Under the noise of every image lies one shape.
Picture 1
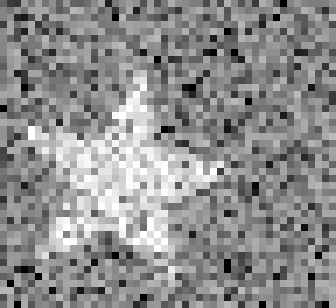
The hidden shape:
star
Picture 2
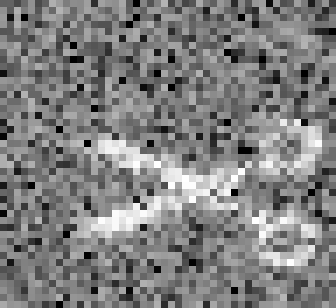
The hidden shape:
pair of scissors
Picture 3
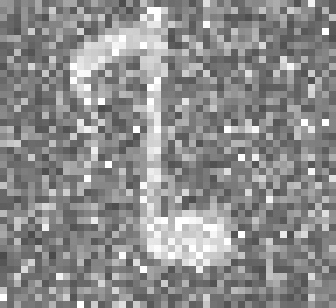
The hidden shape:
musical note
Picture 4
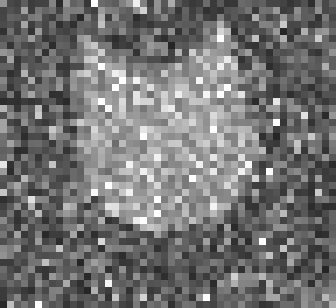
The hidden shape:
cat's head
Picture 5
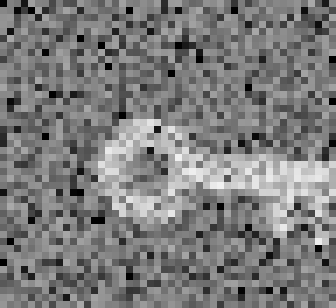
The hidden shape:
key
